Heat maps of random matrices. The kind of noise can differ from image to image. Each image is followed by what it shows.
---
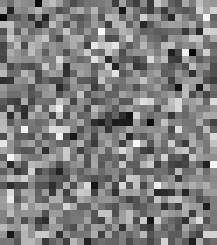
independent entries
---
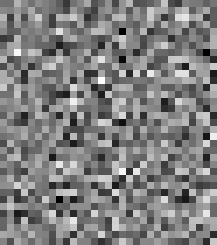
low rank plus noise
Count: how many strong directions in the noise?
three or four
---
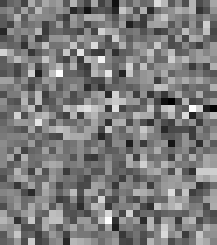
low rank plus noise
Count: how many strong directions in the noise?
five to eight
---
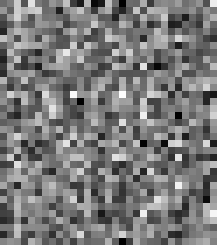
low rank plus noise
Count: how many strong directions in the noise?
five to eight
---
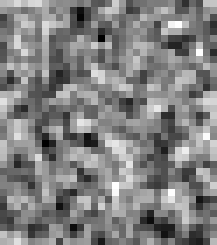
blotchy
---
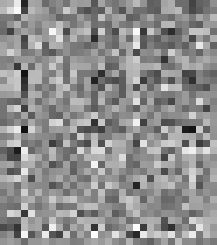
low rank plus noise
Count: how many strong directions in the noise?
two
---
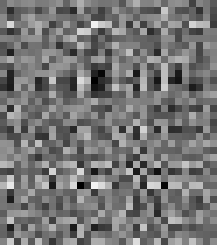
low rank plus noise
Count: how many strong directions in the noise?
one
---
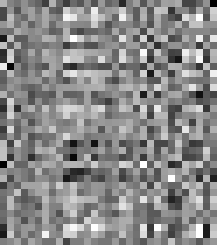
low rank plus noise
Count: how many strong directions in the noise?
one
